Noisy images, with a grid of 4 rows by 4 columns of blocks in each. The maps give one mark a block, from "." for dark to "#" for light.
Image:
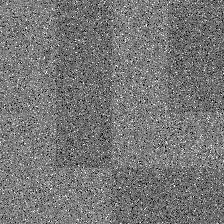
#.#.
#.#.
#.##
##..
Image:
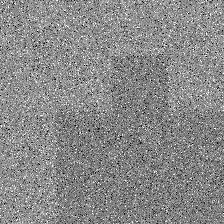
####
##.#
#...
#...
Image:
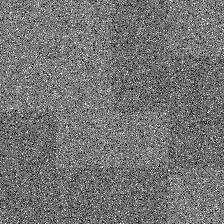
##.#
##..
.##.
...#
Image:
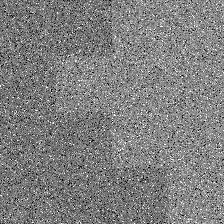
..##
.###
..##
...#
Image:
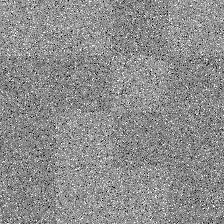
##.#
..#.
.#..
.##.
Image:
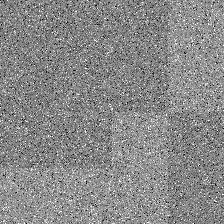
...#
...#
..#.
###.
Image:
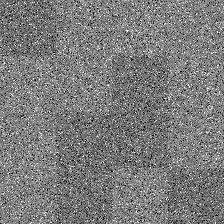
.###
##.#
#..#
#.#.
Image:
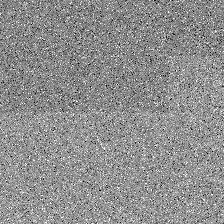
....
...#
####
####
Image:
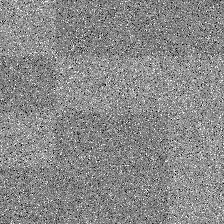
#...
.###
#..#
...#
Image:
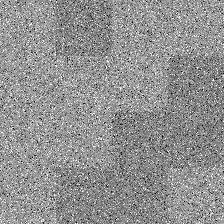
#.##
###.
##..
#..#
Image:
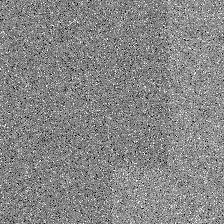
...#
...#
...#
..##
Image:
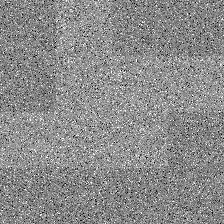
.#..
.###
###.
....
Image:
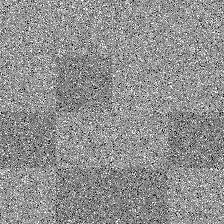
####
#.##
.##.
#..#
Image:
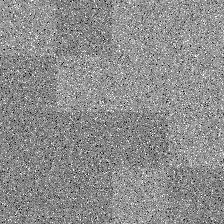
#.##
.###
...#
..#.
